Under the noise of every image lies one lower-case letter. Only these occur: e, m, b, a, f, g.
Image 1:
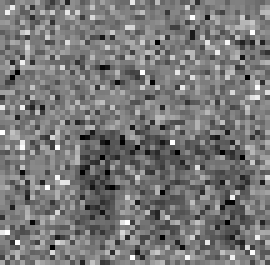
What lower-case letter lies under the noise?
m
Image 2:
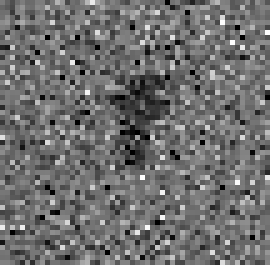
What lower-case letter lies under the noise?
f
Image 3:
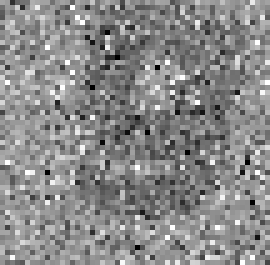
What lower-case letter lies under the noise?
g
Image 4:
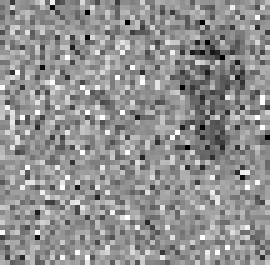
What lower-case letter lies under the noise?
f
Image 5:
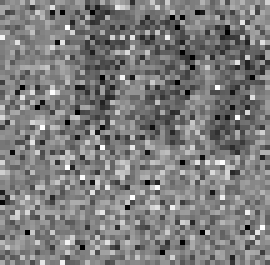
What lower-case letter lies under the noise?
m
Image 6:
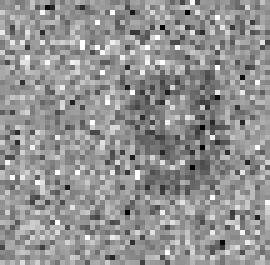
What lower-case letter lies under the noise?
g
